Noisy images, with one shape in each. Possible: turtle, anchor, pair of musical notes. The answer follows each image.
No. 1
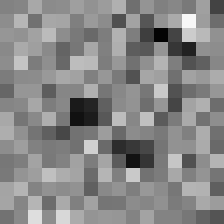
pair of musical notes
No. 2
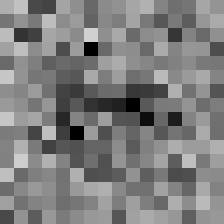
anchor
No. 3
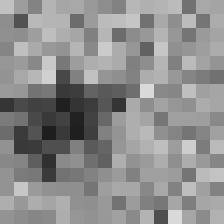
turtle
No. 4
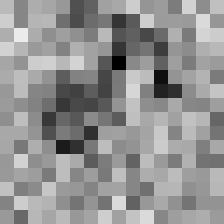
anchor
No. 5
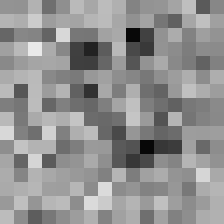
pair of musical notes
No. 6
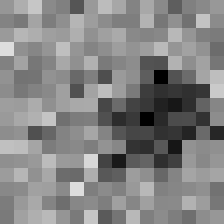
turtle
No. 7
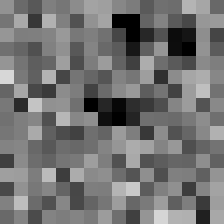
pair of musical notes
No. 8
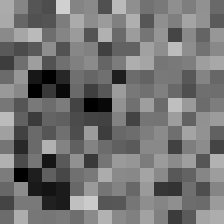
pair of musical notes
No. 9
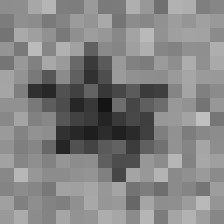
turtle
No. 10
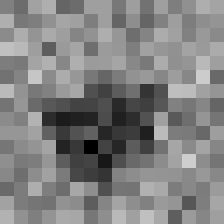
turtle
